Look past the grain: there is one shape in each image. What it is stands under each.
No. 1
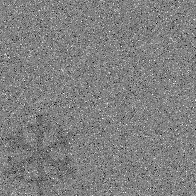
snowflake
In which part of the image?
bottom left
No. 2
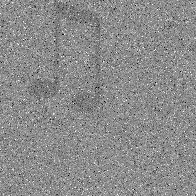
pair of musical notes
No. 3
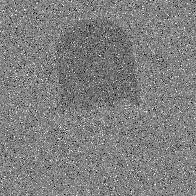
ghost
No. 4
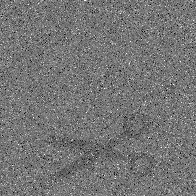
pair of scissors
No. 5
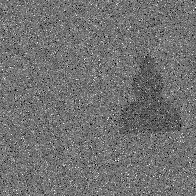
chess pawn
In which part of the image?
middle right
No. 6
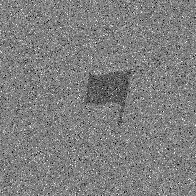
flag
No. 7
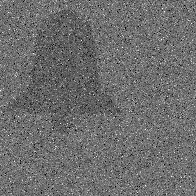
bell
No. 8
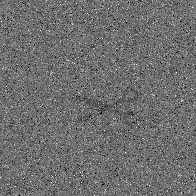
pair of scissors
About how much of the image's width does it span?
a third
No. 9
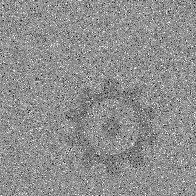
gear
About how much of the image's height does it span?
half
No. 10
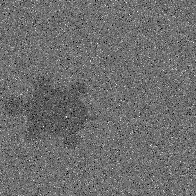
turtle
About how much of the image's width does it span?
half
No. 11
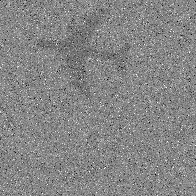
airplane
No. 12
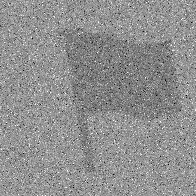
flag
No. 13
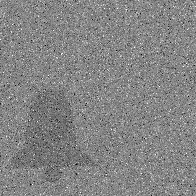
bell
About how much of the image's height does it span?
half
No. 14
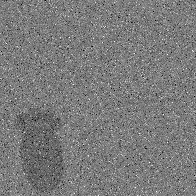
footprint
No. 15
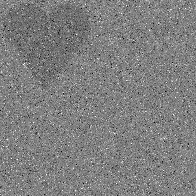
heart
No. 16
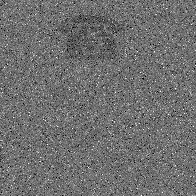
telephone
